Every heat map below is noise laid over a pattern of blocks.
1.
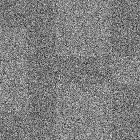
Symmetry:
top and bottom mirror each other
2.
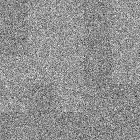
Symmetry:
no symmetry
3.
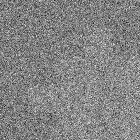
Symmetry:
mirrored about the diagonal from the top left
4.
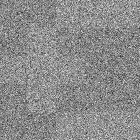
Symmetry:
top and bottom mirror each other
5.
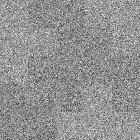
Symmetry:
mirrored about the diagonal from the bottom left
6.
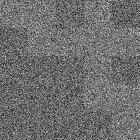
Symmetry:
mirrored about the diagonal from the bottom left
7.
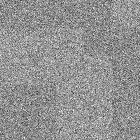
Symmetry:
mirrored about the diagonal from the bottom left
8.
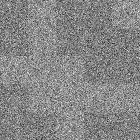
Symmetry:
mirrored about the diagonal from the bottom left
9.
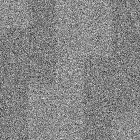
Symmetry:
the same after a half turn
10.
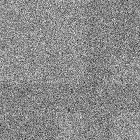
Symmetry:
mirrored about the diagonal from the top left
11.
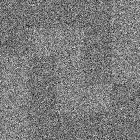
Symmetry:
the same after a half turn
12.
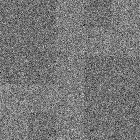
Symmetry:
the same after a half turn
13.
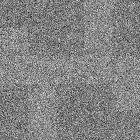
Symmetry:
the same after a half turn
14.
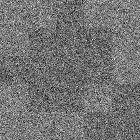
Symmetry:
mirrored about the diagonal from the top left
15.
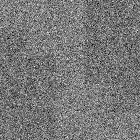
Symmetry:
the same after a half turn
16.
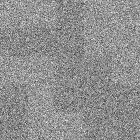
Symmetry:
no symmetry
